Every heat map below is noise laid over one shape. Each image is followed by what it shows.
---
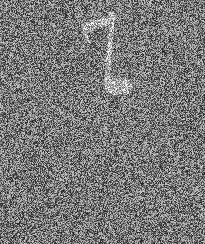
light musical note, top middle
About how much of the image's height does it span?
a third
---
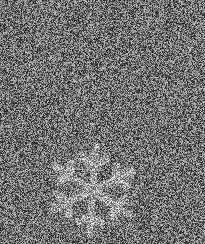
light snowflake, bottom middle
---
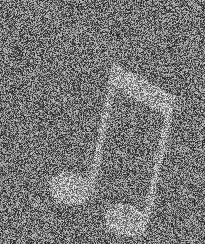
light pair of musical notes
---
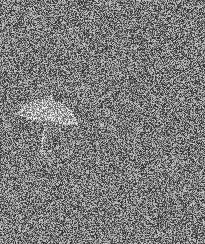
light umbrella, middle left
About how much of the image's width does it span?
a third
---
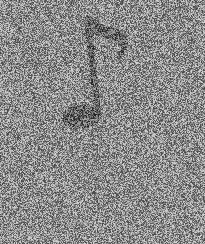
dark musical note
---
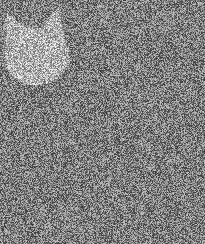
light cat's head, top left
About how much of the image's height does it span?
a third
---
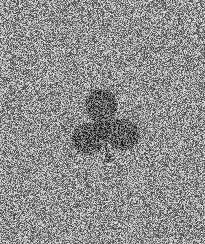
dark club, centre
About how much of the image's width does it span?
a third
